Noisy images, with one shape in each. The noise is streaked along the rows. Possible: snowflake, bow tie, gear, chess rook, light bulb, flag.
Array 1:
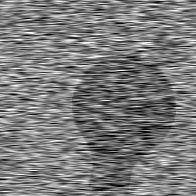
light bulb
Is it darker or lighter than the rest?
darker
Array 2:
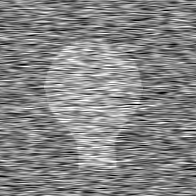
light bulb
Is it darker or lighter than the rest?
lighter
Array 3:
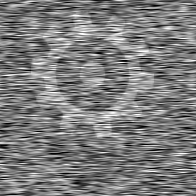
gear
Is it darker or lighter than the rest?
lighter
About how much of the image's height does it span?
two thirds
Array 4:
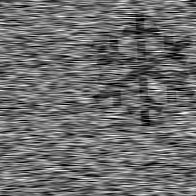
snowflake
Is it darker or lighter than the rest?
darker
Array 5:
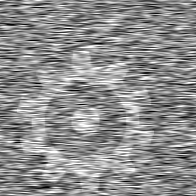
gear
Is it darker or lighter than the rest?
lighter
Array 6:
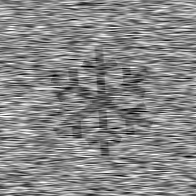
snowflake
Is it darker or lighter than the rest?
darker
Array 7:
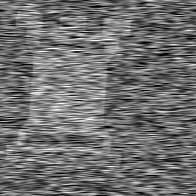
chess rook
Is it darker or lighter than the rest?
lighter
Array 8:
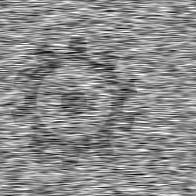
gear
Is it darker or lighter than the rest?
darker
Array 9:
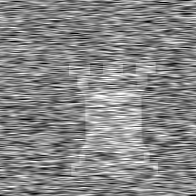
chess rook
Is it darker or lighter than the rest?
lighter
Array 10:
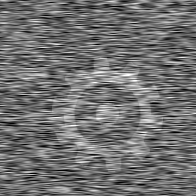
gear
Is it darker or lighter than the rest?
lighter
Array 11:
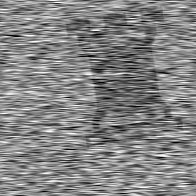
chess rook
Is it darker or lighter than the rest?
darker
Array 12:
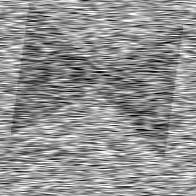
bow tie
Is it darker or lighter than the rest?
darker
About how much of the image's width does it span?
nearly all
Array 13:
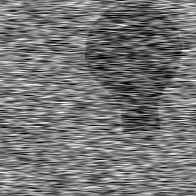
light bulb
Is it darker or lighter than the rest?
darker
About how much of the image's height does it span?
two thirds
